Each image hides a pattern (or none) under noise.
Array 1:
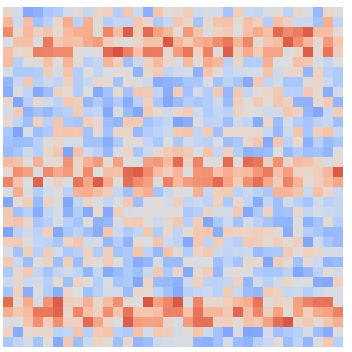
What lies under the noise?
bands of rows
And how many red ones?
3
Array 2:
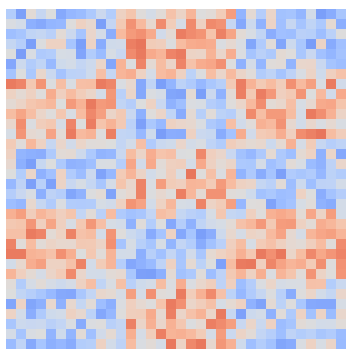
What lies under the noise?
a checkerboard
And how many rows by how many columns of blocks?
5 by 3
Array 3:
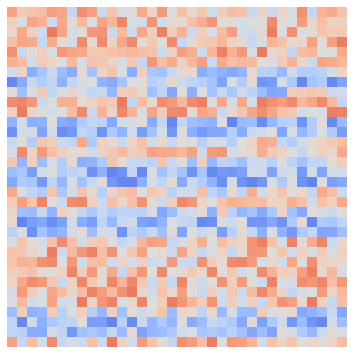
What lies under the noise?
bands of rows
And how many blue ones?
5
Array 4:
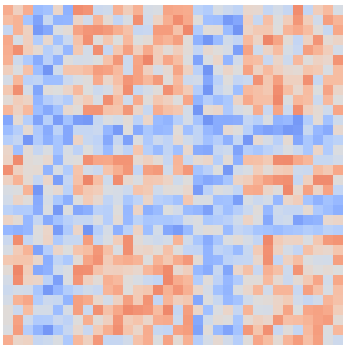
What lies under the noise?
bands of rows crossing bands of columns
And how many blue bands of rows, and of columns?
2 and 2
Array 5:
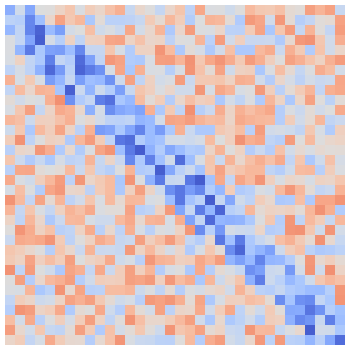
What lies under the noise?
a diagonal band
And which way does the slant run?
top left to bottom right
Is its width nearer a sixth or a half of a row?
a sixth
